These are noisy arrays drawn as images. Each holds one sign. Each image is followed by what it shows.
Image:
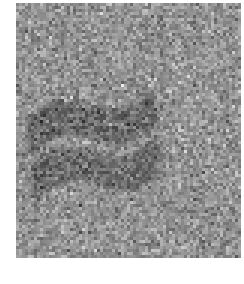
approximately sign
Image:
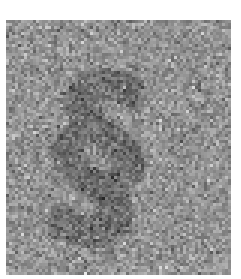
section sign
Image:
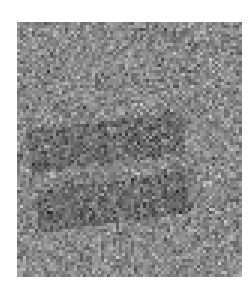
equals sign
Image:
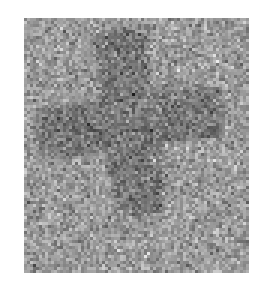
plus sign
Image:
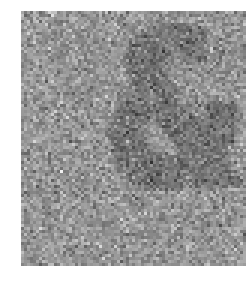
ampersand
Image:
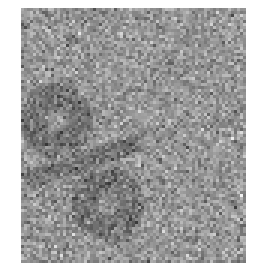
percent sign
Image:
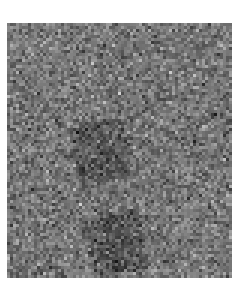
colon
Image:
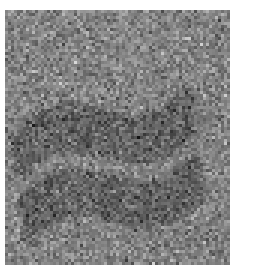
approximately sign
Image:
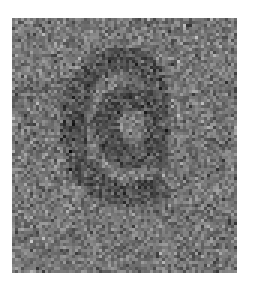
at sign
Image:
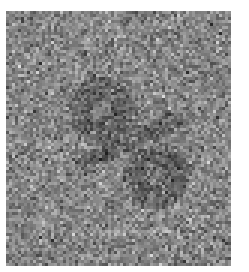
percent sign
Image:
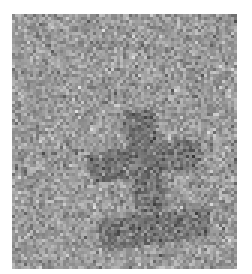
plus-minus sign
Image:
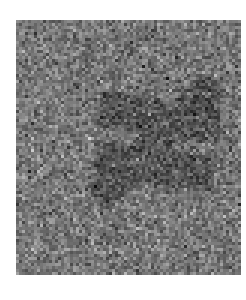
not-equal sign
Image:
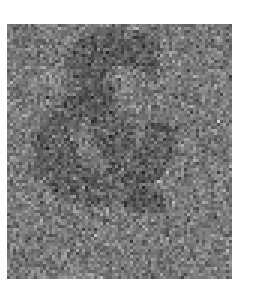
ampersand
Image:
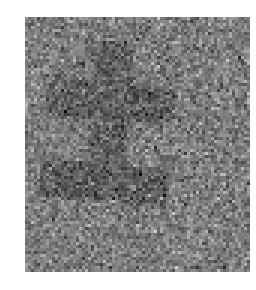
plus-minus sign
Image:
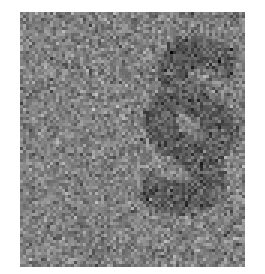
section sign
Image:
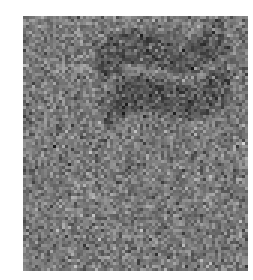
approximately sign
